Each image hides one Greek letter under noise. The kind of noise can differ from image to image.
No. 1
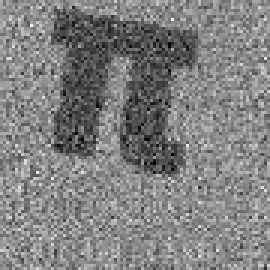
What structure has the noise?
low rank plus noise
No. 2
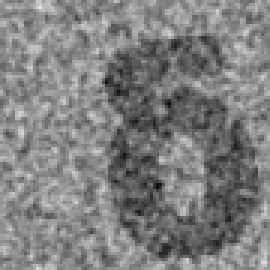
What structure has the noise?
blotchy
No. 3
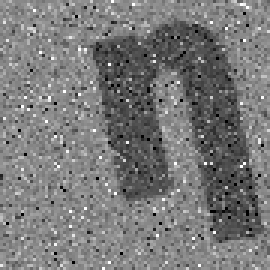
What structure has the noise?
heavy tails
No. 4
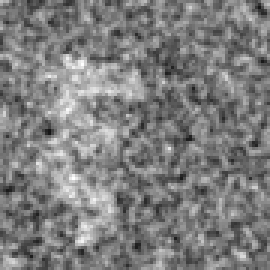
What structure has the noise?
blotchy
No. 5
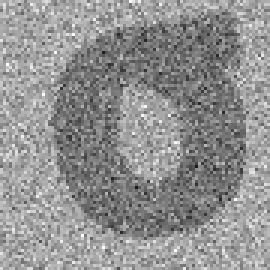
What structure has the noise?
independent entries
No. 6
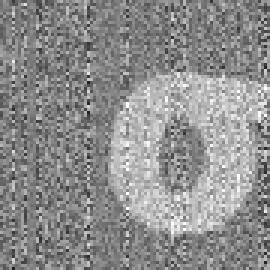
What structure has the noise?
columns of uneven size
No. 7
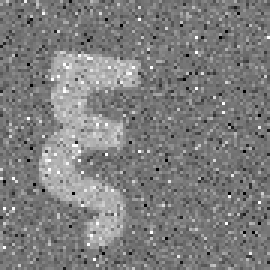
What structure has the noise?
heavy tails
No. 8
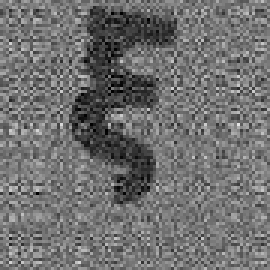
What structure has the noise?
low rank plus noise
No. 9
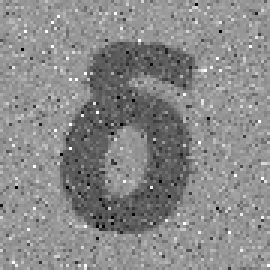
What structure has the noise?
heavy tails
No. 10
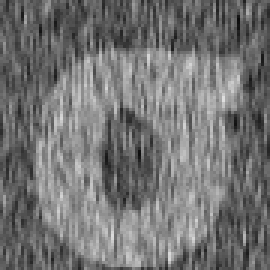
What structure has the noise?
streaked along the columns
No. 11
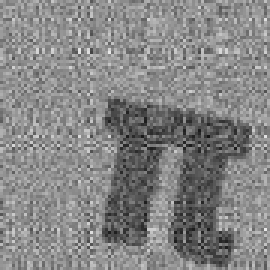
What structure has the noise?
low rank plus noise
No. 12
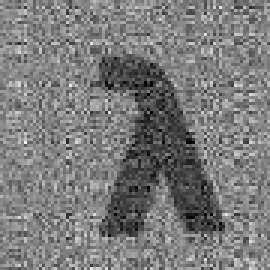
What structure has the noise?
low rank plus noise
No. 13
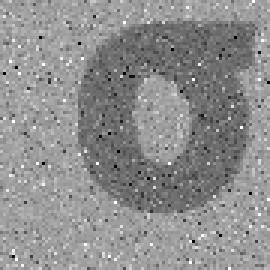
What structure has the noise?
heavy tails
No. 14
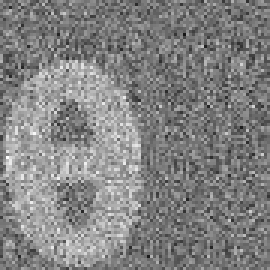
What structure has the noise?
low rank plus noise
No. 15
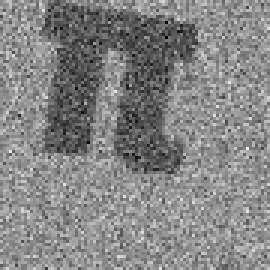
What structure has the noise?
independent entries
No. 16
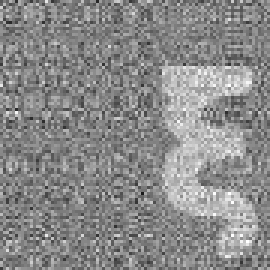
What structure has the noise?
low rank plus noise
